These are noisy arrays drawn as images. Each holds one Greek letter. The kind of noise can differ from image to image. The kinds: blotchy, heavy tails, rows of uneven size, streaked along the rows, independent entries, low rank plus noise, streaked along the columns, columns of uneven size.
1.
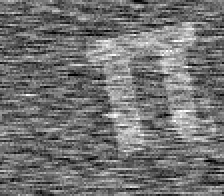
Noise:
streaked along the rows
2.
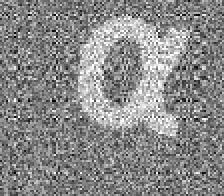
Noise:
low rank plus noise
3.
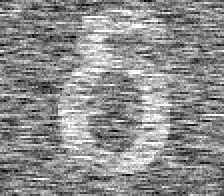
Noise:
streaked along the rows
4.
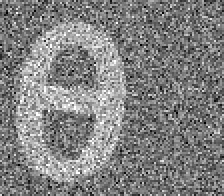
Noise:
independent entries
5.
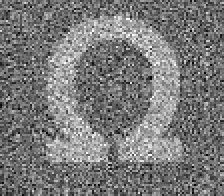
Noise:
low rank plus noise
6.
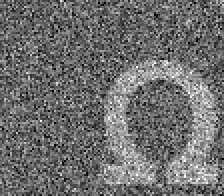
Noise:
independent entries
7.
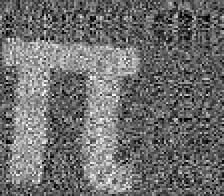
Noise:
low rank plus noise
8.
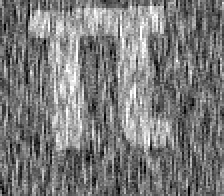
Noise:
streaked along the columns
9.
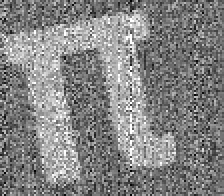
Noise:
columns of uneven size
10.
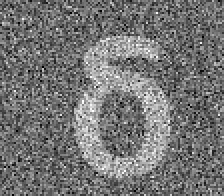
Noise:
independent entries
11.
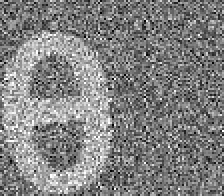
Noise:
low rank plus noise
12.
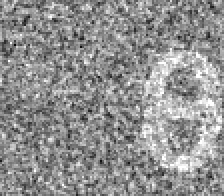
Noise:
blotchy
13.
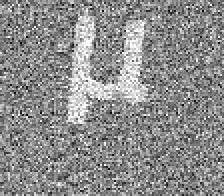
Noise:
low rank plus noise
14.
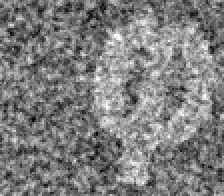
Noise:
blotchy
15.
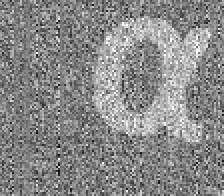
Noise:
columns of uneven size
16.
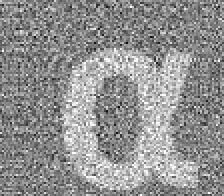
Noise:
low rank plus noise
